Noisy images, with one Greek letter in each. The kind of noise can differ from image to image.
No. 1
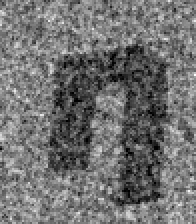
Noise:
blotchy
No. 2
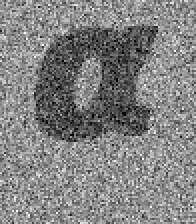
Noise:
independent entries
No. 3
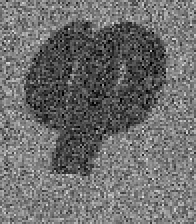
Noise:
low rank plus noise
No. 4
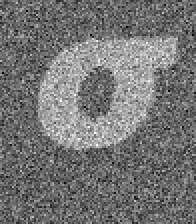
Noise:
independent entries
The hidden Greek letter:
sigma
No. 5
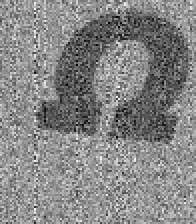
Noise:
columns of uneven size
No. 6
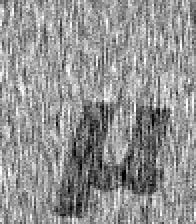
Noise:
streaked along the columns
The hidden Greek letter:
mu
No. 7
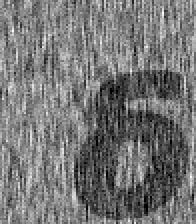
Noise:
streaked along the columns
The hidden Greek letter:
delta
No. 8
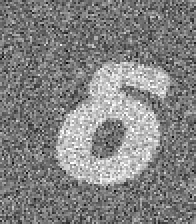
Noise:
independent entries
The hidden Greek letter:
delta
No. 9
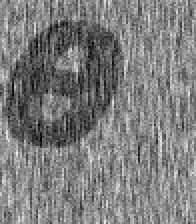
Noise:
streaked along the columns
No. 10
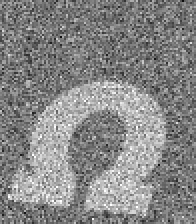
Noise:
low rank plus noise
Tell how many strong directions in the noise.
three or four
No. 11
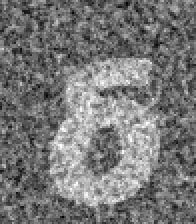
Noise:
blotchy
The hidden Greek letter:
delta
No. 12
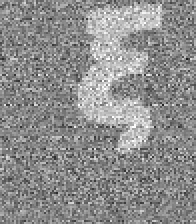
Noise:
rows of uneven size
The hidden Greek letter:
xi
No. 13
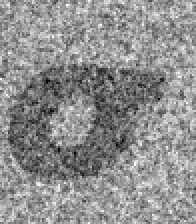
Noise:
blotchy
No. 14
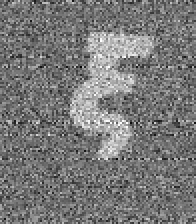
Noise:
rows of uneven size
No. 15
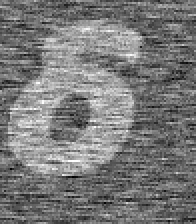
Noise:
streaked along the rows
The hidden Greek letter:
delta
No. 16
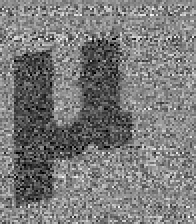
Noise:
rows of uneven size
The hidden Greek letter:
mu
